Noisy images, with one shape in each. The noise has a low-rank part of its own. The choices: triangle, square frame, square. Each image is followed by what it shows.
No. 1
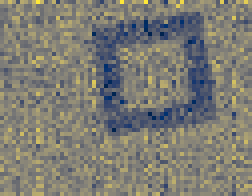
square frame
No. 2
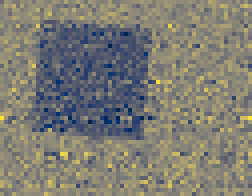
square
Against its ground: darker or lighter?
darker
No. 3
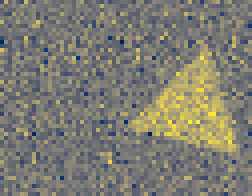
triangle
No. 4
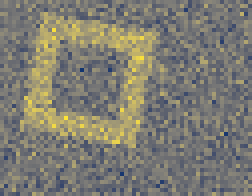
square frame
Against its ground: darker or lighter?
lighter
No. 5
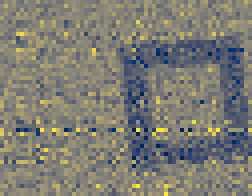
square frame
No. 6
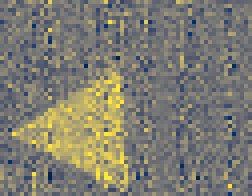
triangle
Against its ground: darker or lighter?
lighter
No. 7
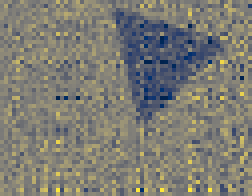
triangle
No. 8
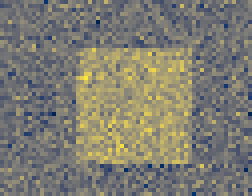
square
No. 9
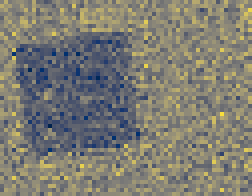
square
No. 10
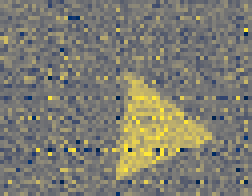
triangle
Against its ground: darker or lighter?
lighter
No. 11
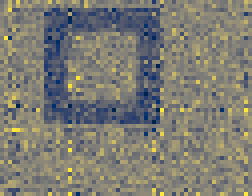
square frame
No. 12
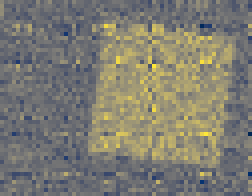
square
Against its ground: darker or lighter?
lighter
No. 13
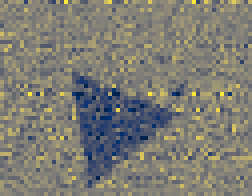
triangle
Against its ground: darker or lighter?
darker
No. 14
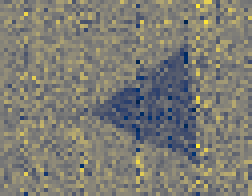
triangle
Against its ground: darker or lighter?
darker
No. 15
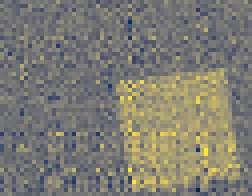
square
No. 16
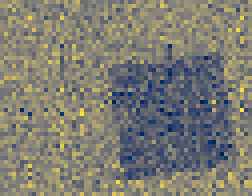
square
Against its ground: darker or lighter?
darker
